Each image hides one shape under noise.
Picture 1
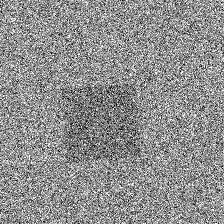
square
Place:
centre
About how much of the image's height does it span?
a third
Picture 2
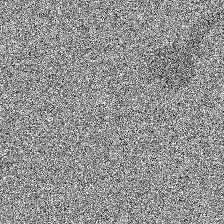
lollipop
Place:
top right
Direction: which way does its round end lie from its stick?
down and left
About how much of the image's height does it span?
a third
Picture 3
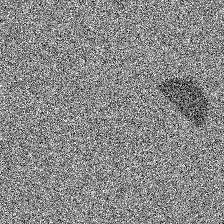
half disc
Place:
middle right
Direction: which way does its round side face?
up and right
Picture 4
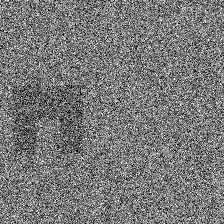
square with a notch
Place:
middle left
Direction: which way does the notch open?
down
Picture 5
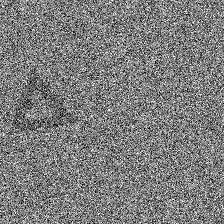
triangle frame
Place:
middle left
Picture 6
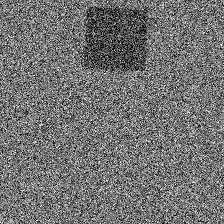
square
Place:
top middle
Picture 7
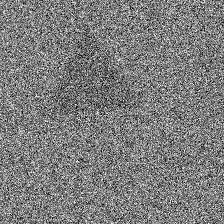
triangle
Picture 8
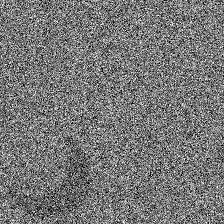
crescent
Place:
bottom left
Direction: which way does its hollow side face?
up and left
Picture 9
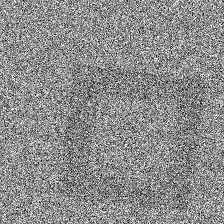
square frame
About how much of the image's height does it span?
two thirds
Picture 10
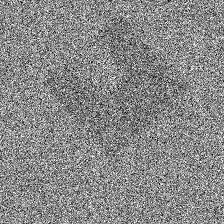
square with a notch
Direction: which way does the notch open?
up and left
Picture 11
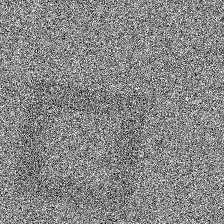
square frame
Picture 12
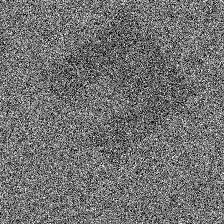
square with a notch
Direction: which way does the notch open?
down and left
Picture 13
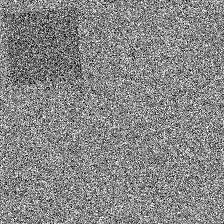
square
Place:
top left
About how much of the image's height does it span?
a third
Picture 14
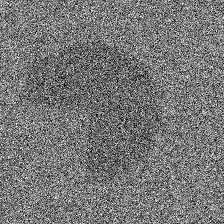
disc with a wedge cut out
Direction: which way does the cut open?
down and left
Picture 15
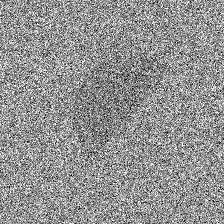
half disc
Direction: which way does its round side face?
up and left
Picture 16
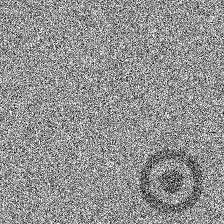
bullseye
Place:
bottom right
